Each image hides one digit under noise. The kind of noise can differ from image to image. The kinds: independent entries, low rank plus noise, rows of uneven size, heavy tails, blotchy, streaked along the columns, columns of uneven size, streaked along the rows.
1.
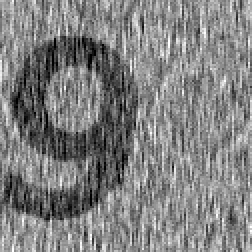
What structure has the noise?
streaked along the columns
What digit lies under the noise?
9
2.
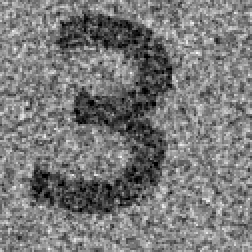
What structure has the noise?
blotchy
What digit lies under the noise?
3
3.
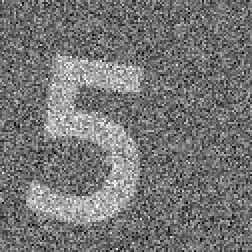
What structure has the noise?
independent entries
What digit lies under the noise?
5
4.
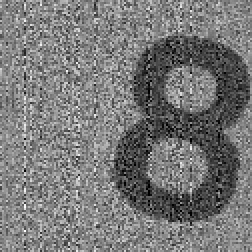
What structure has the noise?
columns of uneven size
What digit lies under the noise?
8
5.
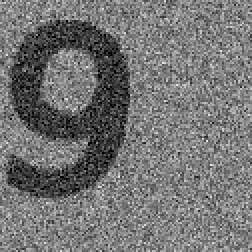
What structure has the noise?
independent entries
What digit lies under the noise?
9
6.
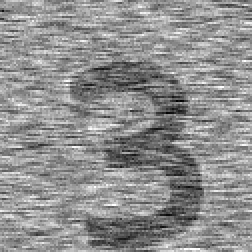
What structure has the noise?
streaked along the rows
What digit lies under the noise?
3
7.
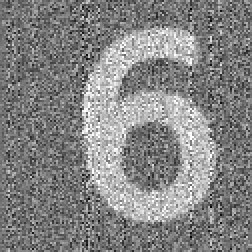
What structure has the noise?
columns of uneven size
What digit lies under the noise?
6
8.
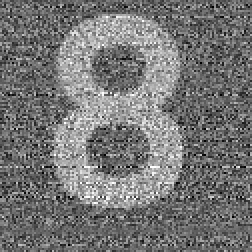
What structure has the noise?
rows of uneven size
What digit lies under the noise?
8
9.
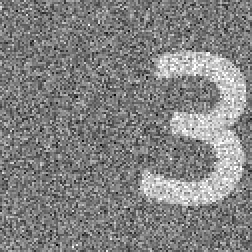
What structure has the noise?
independent entries
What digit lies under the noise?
3
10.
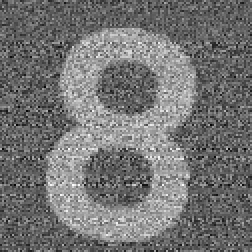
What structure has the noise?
rows of uneven size
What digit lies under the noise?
8
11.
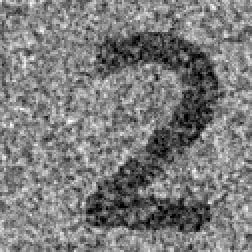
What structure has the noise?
blotchy
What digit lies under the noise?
2
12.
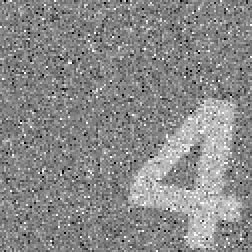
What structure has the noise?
heavy tails
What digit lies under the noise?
4
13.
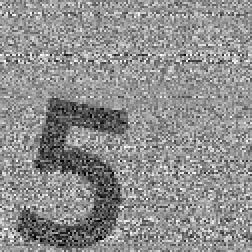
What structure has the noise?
rows of uneven size
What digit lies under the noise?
5
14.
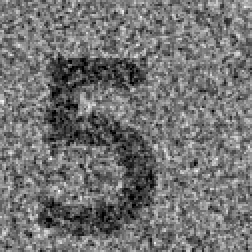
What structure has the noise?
blotchy
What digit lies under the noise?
5
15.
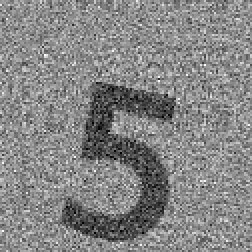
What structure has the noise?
low rank plus noise
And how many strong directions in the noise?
five to eight
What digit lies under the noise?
5
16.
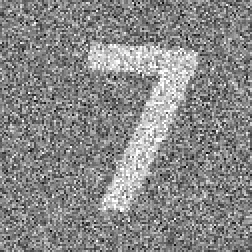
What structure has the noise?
independent entries
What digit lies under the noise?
7
